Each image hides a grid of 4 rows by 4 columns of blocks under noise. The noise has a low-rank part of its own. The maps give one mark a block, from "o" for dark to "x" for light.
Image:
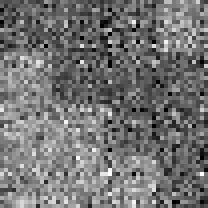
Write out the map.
ooox
xooo
xxoo
xxxo
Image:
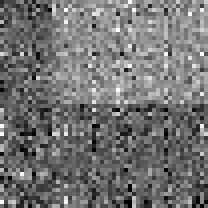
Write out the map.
oxxx
oxxx
oooo
oooo
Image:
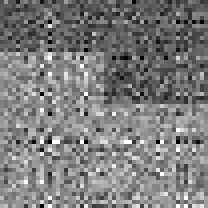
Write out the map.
oooo
xxoo
xxxx
xxxx
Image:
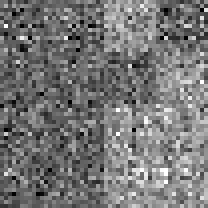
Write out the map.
ooxo
ooox
ooxx
ooxx
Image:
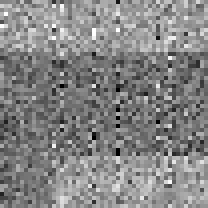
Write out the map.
xxxx
oooo
oooo
oxxx
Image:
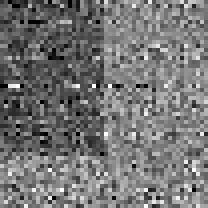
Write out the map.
ooxx
ooxx
ooxx
xxxx
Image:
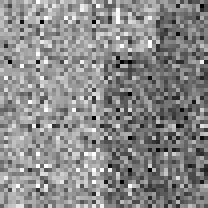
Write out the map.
xxxo
xxoo
xxoo
xxoo
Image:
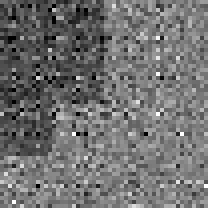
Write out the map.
ooxx
ooxx
oxxx
xxxx
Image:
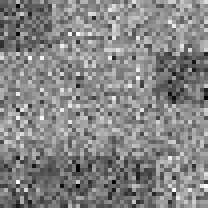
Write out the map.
oxxx
xxxo
xxxx
ooox
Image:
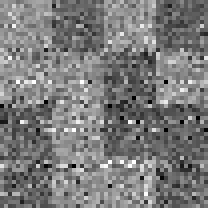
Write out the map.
xoxo
xxox
oxoo
oxxo
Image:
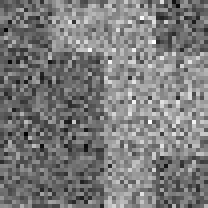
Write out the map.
oxxo
ooxx
ooxx
ooxo
